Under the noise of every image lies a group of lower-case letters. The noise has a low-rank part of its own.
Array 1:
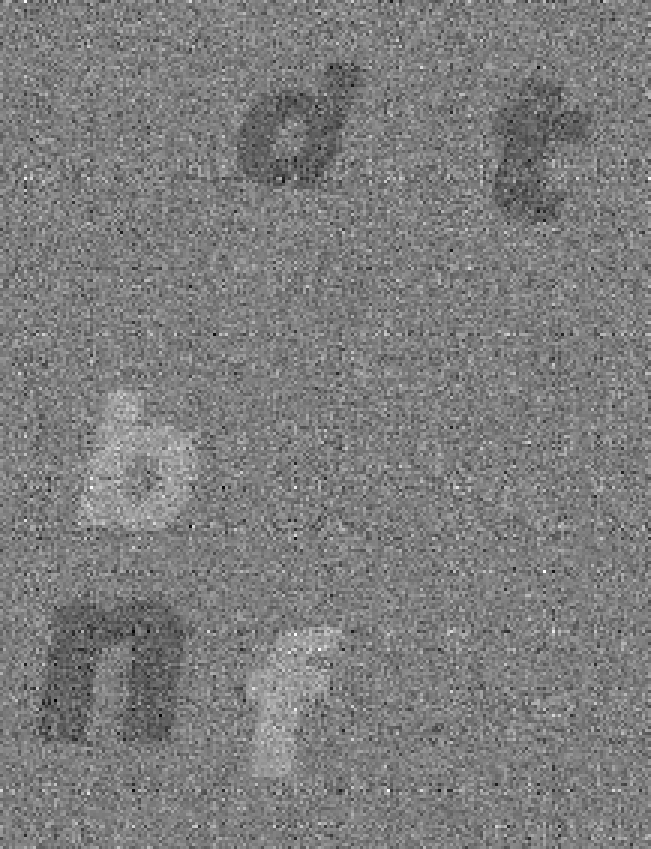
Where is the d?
top middle
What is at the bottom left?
n
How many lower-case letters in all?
5
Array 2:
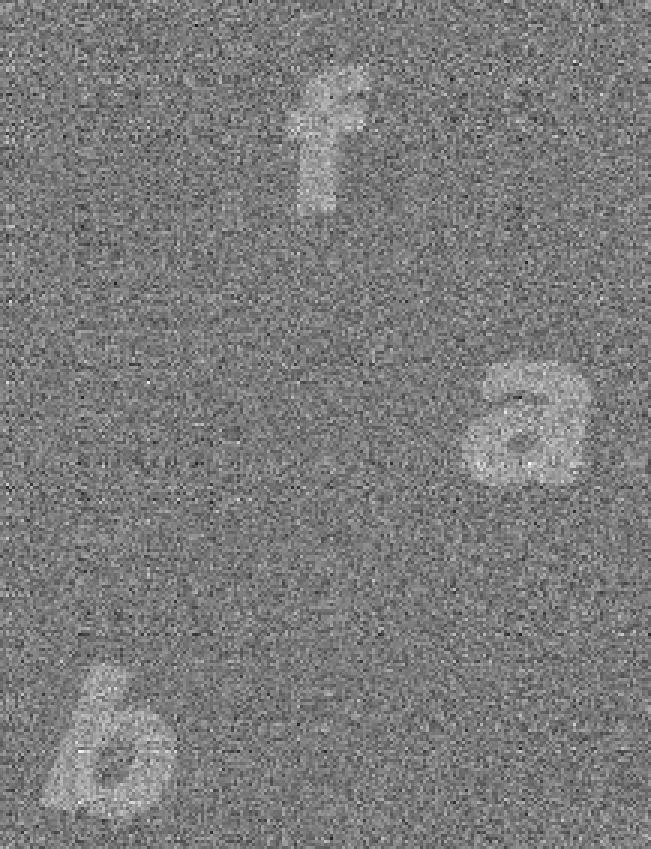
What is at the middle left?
nothing
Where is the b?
bottom left
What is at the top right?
nothing
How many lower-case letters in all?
3
